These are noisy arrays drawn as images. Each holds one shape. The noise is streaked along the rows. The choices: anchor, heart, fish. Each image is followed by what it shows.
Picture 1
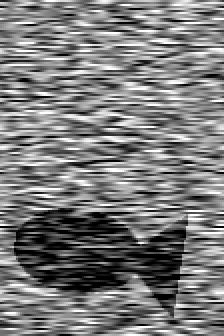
fish
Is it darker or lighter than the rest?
darker
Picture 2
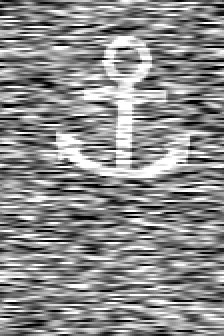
anchor
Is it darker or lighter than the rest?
lighter
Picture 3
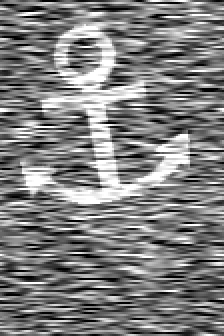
anchor
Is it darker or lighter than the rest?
lighter
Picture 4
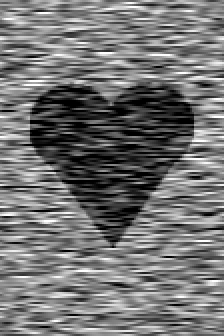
heart
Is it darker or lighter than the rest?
darker
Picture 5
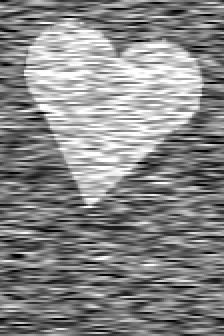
heart
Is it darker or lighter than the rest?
lighter
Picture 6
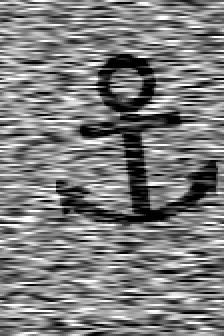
anchor
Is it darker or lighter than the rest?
darker
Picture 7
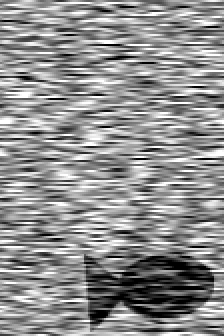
fish
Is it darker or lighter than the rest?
darker
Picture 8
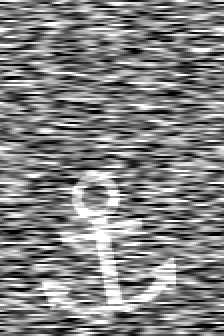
anchor
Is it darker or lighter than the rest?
lighter
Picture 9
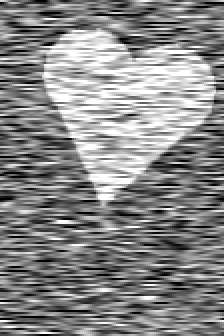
heart
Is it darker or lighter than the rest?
lighter
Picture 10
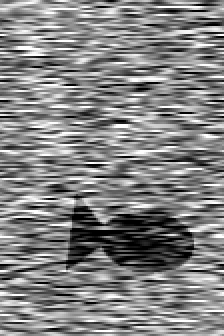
fish
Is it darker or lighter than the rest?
darker
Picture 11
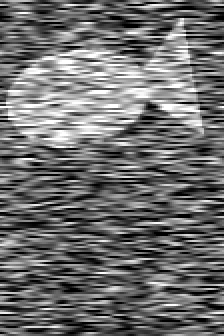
fish
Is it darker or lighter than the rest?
lighter
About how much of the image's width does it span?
nearly all
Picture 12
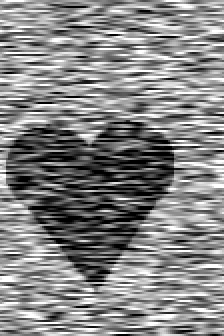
heart
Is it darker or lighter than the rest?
darker
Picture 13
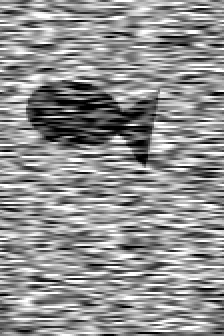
fish
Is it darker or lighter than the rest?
darker
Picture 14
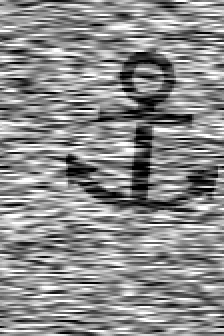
anchor
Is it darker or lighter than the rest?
darker
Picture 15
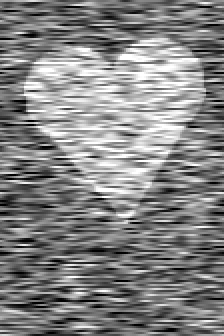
heart
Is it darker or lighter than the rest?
lighter
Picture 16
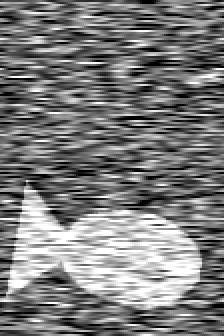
fish
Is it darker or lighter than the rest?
lighter
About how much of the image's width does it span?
nearly all
